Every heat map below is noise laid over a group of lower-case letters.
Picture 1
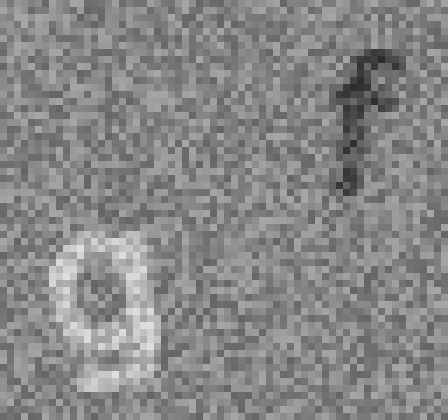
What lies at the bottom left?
g
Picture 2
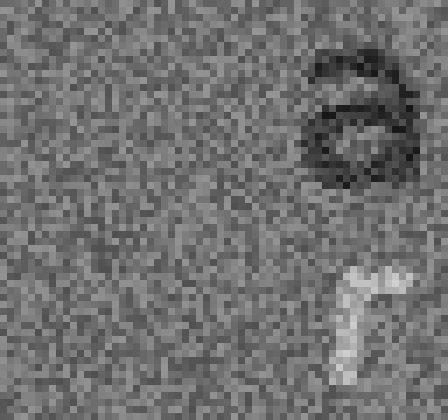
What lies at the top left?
nothing
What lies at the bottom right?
r
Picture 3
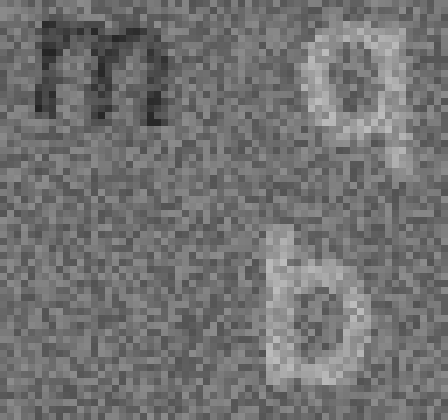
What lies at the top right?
q
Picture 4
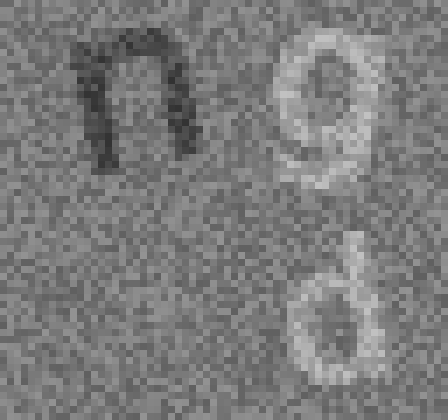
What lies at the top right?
g
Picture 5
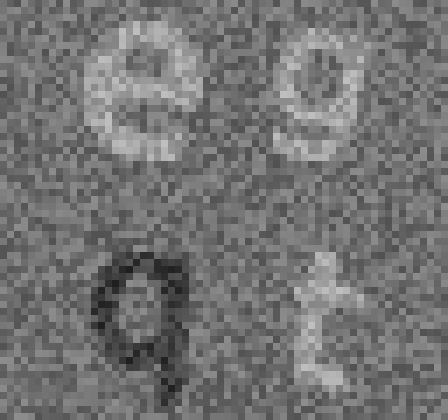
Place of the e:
top left
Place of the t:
bottom right
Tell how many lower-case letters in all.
4
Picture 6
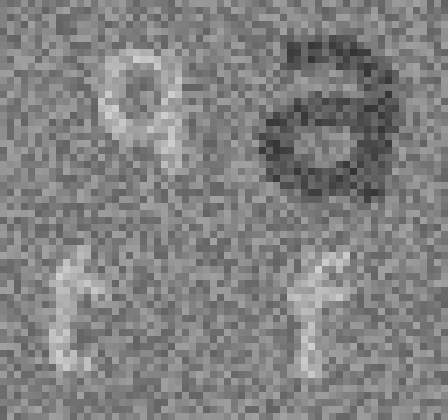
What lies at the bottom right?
f
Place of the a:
top right
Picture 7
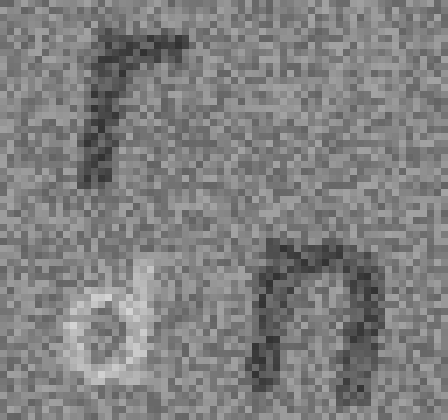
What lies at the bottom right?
n
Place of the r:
top left
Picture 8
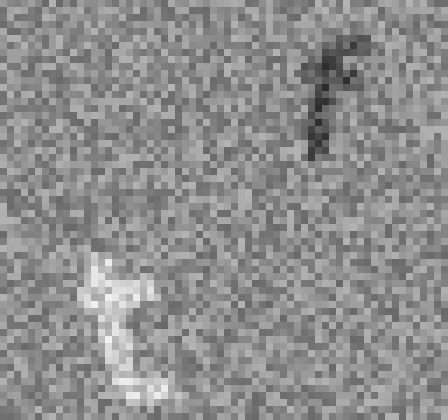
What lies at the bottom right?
nothing
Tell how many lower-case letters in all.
2
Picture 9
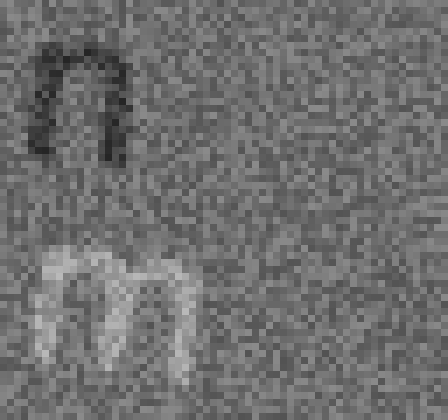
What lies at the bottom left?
m
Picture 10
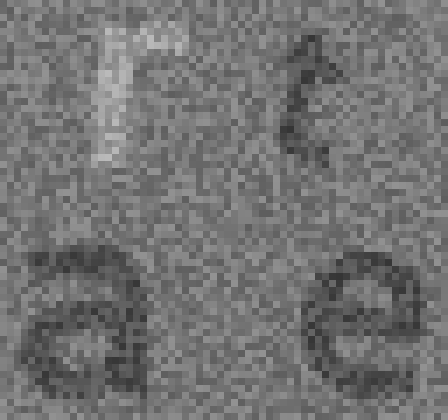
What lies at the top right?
t
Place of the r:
top left
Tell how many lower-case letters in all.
4
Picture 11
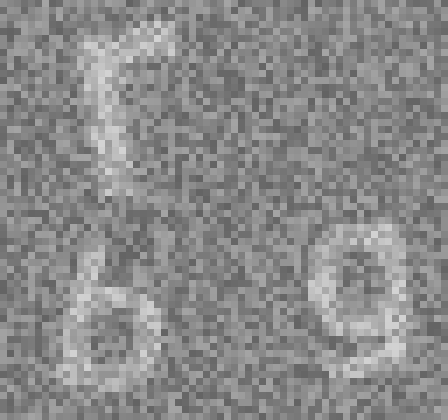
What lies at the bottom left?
b
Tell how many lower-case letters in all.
3
